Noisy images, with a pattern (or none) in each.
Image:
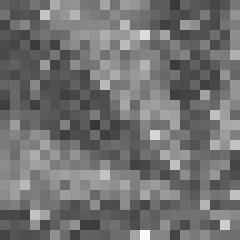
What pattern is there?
spokes from one point
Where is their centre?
bottom right
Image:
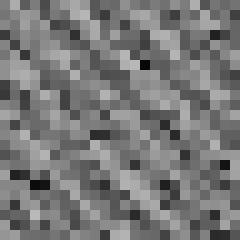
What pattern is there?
diagonal stripes
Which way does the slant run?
top left to bottom right
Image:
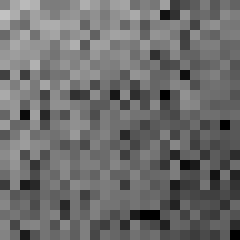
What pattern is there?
a smooth slope
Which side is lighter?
top left
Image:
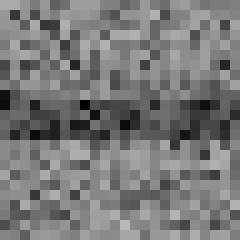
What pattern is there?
one horizontal stripe
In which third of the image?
middle
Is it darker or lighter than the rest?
darker
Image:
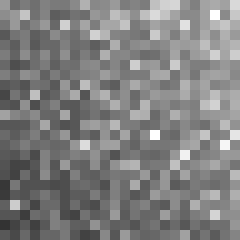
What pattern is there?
a smooth slope
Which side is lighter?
top right
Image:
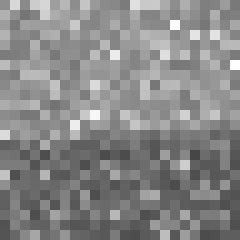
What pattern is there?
a sharp edge
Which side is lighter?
top
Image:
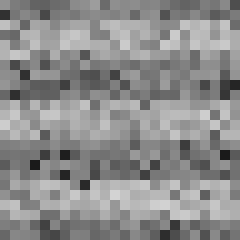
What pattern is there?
horizontal stripes
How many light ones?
3
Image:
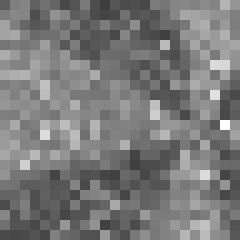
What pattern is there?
spokes from one point
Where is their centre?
middle right
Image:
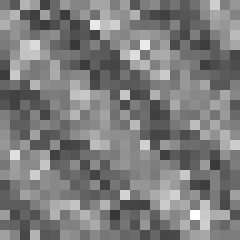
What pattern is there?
diagonal stripes
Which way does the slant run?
top left to bottom right
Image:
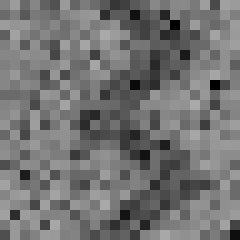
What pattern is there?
a wavy band
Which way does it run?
top to bottom
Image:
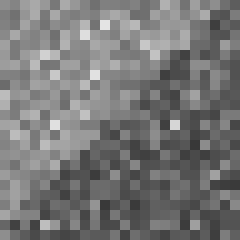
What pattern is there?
a sharp edge
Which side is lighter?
top left
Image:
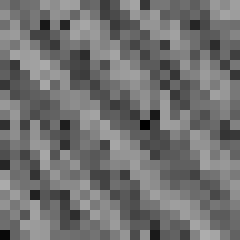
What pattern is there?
diagonal stripes
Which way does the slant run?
top left to bottom right
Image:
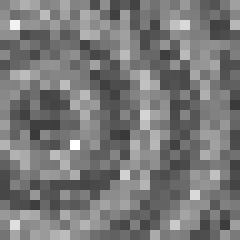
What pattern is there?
rings round one point
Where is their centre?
middle left
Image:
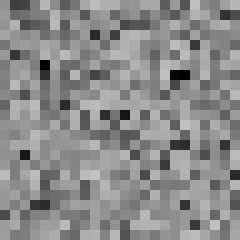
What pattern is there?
only noise
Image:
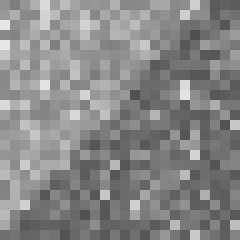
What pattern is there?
a sharp edge
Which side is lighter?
top left
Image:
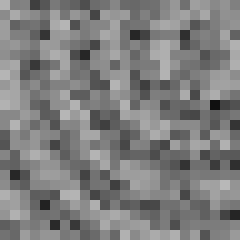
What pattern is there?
rings round one point
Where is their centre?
top right
